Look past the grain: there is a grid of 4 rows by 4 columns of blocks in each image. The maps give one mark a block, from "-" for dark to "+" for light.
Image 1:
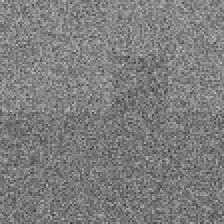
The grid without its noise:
+ + + +
+ + - +
- - - -
- - - -
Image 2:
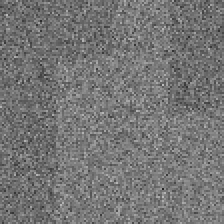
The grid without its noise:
- - + -
- + + -
- + + +
- + + +
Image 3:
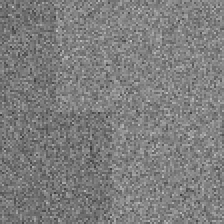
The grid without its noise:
- + + +
- + + +
- - + +
- - + +
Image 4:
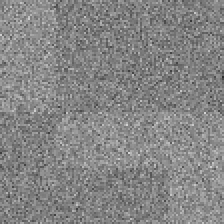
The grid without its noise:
+ - - -
+ - - -
- + + +
- - - +
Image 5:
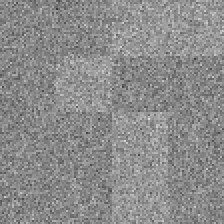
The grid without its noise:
- - + +
- + - -
- - + -
- - + -
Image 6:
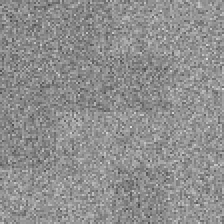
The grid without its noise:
- - + +
- - - +
- + + +
+ + - +
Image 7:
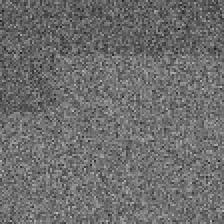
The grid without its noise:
- - - -
- + + +
+ + + +
+ + + +
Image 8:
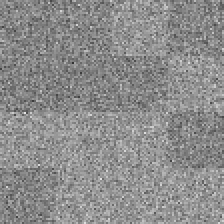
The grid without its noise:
- - + -
- - - +
+ + + -
- + + +
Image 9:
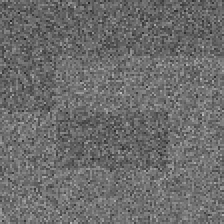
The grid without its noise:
- - - -
- + + +
+ - - +
+ + + +
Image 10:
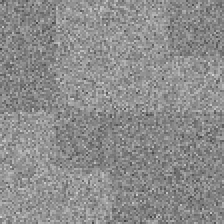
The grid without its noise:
- + + -
- + + +
+ - - -
+ + - -
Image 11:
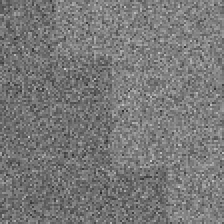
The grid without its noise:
- + + +
- - + +
- - + +
- - - +
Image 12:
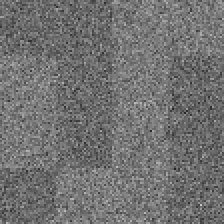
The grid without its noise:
- - + +
+ - + -
+ - + -
- + + -
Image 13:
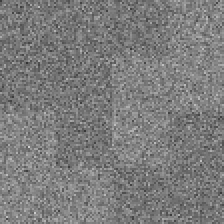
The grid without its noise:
- - - +
- - + +
+ - + -
+ + - -
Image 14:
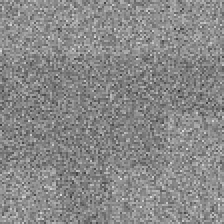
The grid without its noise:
+ + + +
- - - -
- - - +
+ - + +
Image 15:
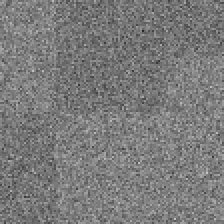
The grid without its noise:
+ - - -
+ - - +
- + + +
- + + +
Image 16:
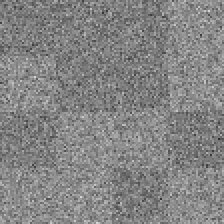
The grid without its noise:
- - - +
+ - - +
- + + -
+ + - +
